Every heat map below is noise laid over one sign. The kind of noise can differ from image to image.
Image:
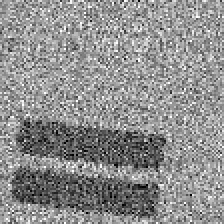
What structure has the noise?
low rank plus noise
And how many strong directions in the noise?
two
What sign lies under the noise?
equals sign
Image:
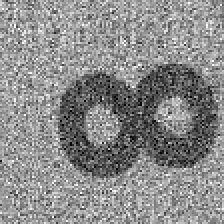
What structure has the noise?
low rank plus noise
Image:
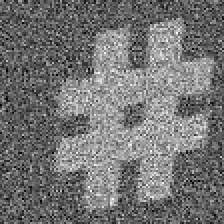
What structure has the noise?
low rank plus noise
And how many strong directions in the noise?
three or four
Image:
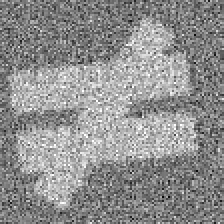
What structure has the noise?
low rank plus noise
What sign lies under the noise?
not-equal sign
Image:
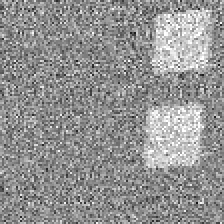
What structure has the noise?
low rank plus noise
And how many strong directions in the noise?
three or four
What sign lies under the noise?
colon
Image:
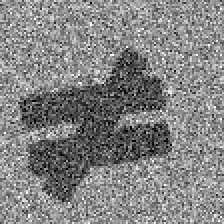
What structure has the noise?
independent entries
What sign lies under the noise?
not-equal sign
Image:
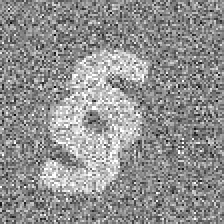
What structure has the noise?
low rank plus noise
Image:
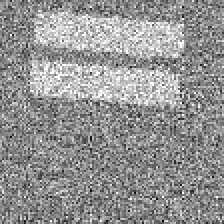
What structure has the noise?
low rank plus noise
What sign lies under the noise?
equals sign
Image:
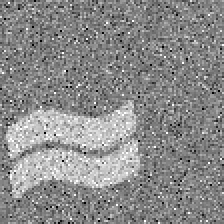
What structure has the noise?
heavy tails
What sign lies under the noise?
approximately sign
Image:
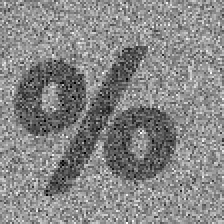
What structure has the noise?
independent entries
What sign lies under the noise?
percent sign
